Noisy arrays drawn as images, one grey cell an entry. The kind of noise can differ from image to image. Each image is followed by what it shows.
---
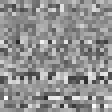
rows of uneven size
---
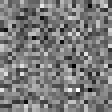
low rank plus noise
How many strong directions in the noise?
three or four
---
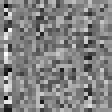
columns of uneven size
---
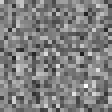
low rank plus noise
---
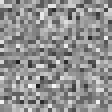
low rank plus noise
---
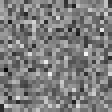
independent entries
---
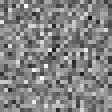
independent entries
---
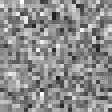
independent entries
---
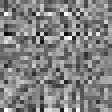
low rank plus noise
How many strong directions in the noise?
one
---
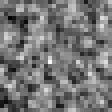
blotchy
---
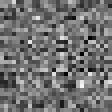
low rank plus noise
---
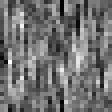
streaked along the columns
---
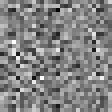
low rank plus noise
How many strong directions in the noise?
two
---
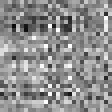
low rank plus noise
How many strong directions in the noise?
one
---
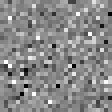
heavy tails
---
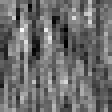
streaked along the columns
